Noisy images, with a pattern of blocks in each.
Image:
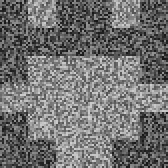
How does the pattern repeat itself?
left and right mirror each other
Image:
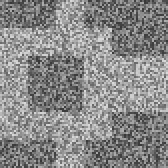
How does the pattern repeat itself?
top and bottom mirror each other
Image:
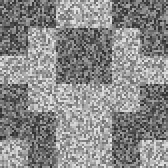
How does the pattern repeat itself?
left and right mirror each other
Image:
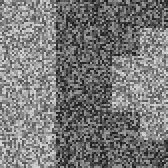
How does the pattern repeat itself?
top and bottom mirror each other
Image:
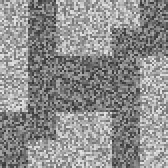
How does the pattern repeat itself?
the same after a half turn
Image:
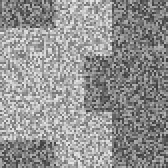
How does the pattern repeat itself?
top and bottom mirror each other
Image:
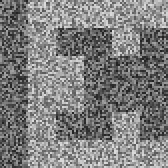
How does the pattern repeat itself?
top and bottom mirror each other
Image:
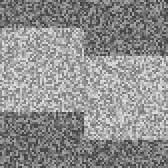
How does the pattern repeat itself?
the same after a half turn
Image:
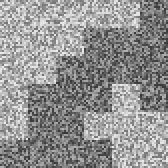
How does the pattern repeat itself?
mirrored about the diagonal from the top left
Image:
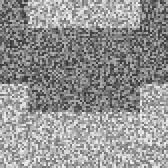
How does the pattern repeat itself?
left and right mirror each other
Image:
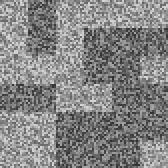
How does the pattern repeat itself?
no symmetry
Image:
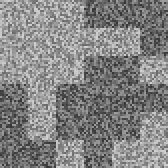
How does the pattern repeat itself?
mirrored about the diagonal from the top left
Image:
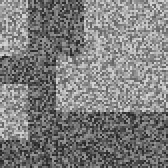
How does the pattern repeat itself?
no symmetry
